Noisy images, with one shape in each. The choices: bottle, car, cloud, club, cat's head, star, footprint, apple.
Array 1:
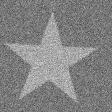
star
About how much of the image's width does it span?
nearly all
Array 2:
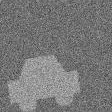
car
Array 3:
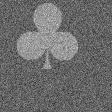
club
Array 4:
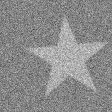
star
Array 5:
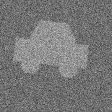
car
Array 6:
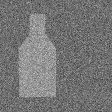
bottle
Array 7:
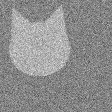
cat's head
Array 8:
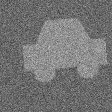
car
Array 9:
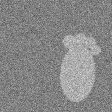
footprint
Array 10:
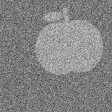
apple
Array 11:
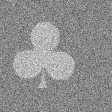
club
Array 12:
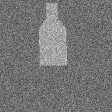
bottle
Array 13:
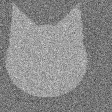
cat's head
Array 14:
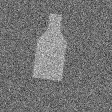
bottle
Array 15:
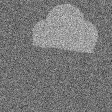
cloud
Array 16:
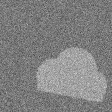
cloud
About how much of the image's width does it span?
two thirds
